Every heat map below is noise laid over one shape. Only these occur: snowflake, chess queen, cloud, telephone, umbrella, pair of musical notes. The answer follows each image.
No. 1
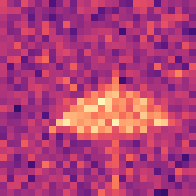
umbrella
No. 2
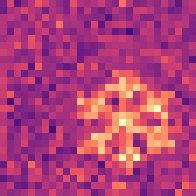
snowflake
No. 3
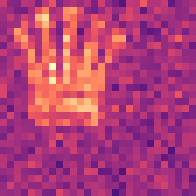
chess queen
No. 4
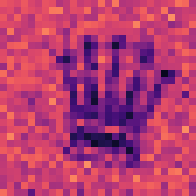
chess queen
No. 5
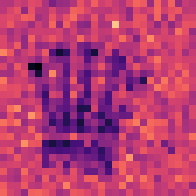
chess queen
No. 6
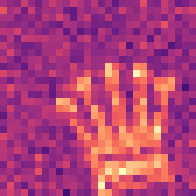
chess queen
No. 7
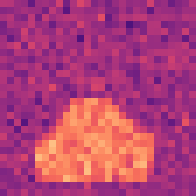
cloud
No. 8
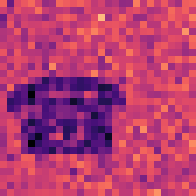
telephone
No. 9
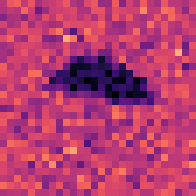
umbrella
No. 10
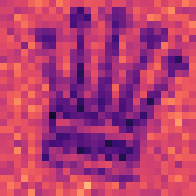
chess queen
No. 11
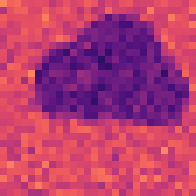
cloud
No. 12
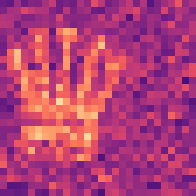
chess queen
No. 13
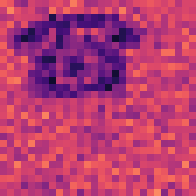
telephone
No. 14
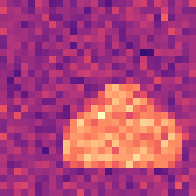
cloud
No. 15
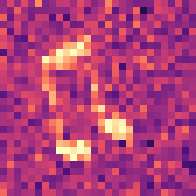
pair of musical notes
